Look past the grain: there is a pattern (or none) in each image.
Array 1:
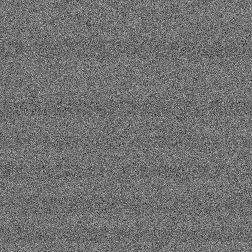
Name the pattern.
bands of rows
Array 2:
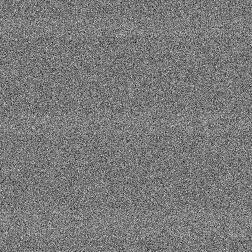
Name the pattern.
bands of rows
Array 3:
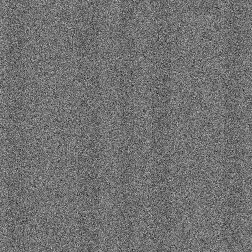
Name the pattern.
bands of columns
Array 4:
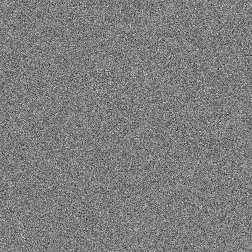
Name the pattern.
only noise
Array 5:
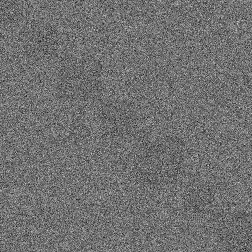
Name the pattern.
blocks along the diagonal
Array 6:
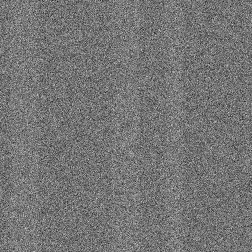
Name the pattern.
bands of columns
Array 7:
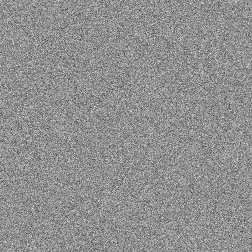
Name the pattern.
only noise
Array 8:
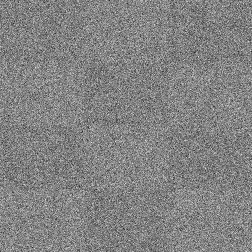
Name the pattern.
a checkerboard
